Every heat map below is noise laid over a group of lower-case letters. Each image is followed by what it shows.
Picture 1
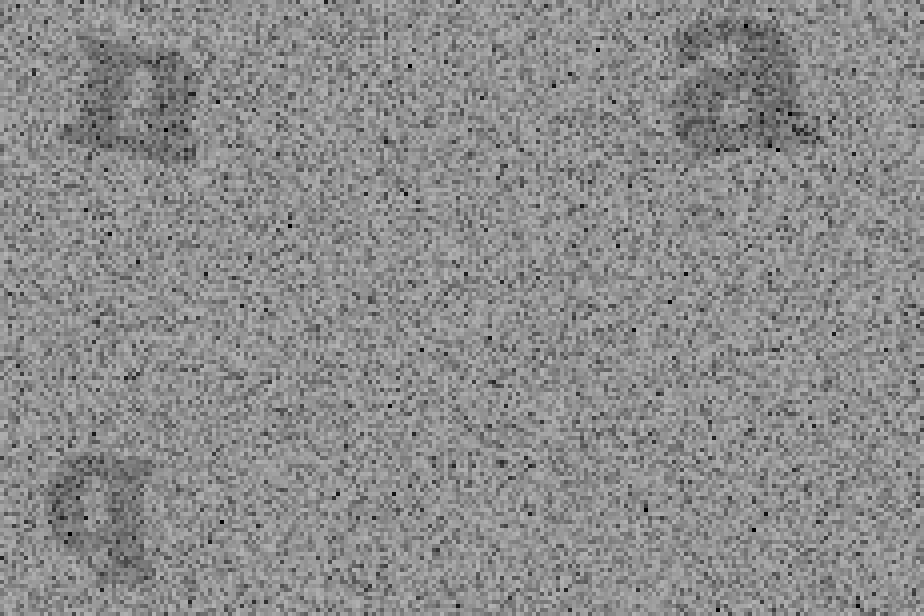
top left: dark n; top right: dark a; bottom left: dark q
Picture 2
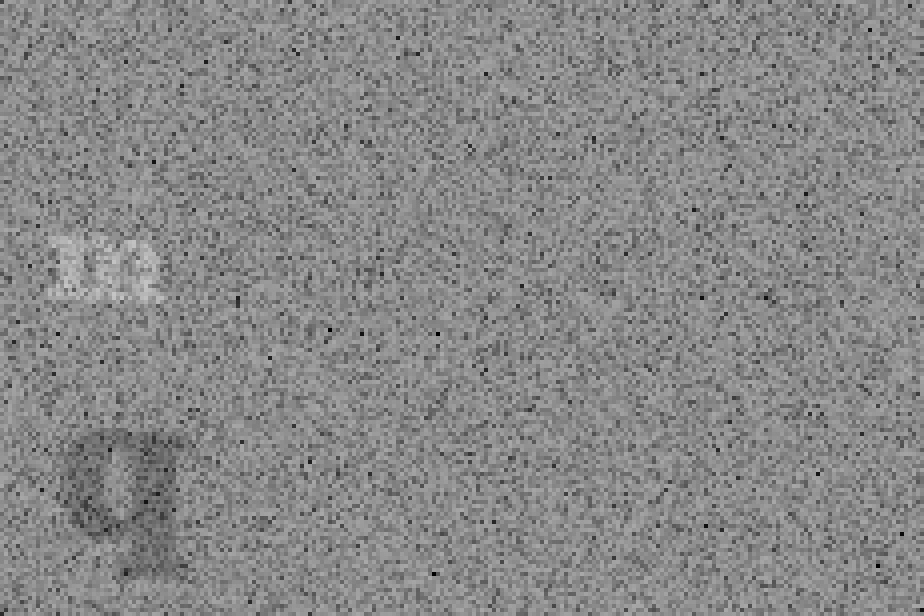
middle left: light m; bottom left: dark q
